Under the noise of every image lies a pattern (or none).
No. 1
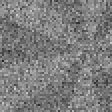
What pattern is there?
spokes from one point
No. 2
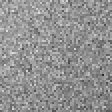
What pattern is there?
a smooth slope
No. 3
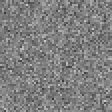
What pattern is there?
only noise
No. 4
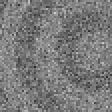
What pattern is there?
rings round one point
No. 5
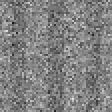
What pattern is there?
vertical stripes
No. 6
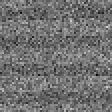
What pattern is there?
horizontal stripes
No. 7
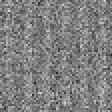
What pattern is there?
vertical stripes
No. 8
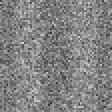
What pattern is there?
vertical stripes
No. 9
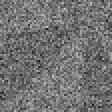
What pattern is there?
spokes from one point
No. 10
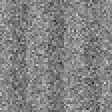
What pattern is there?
vertical stripes
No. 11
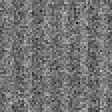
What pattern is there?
vertical stripes
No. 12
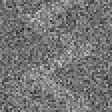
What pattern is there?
a wavy band
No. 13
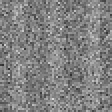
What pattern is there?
vertical stripes
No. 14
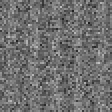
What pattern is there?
vertical stripes
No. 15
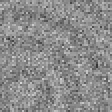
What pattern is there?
rings round one point
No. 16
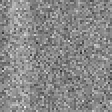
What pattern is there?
one vertical stripe
